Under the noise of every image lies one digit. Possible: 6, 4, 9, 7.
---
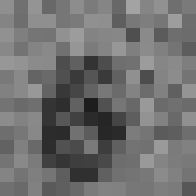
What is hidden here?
dark 6
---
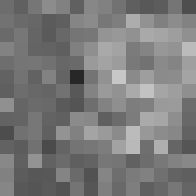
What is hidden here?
light 9
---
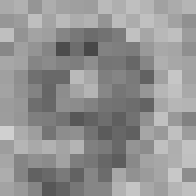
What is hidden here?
dark 9
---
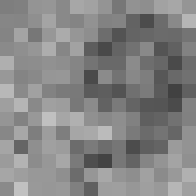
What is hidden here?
dark 9
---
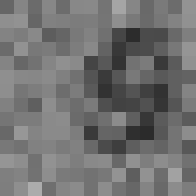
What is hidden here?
dark 9
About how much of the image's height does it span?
two thirds
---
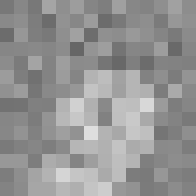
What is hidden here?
light 9
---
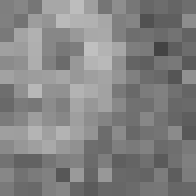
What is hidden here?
light 9
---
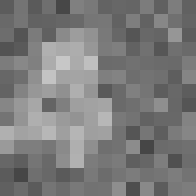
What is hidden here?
light 4
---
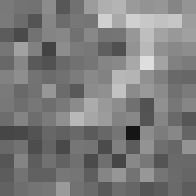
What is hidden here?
light 7
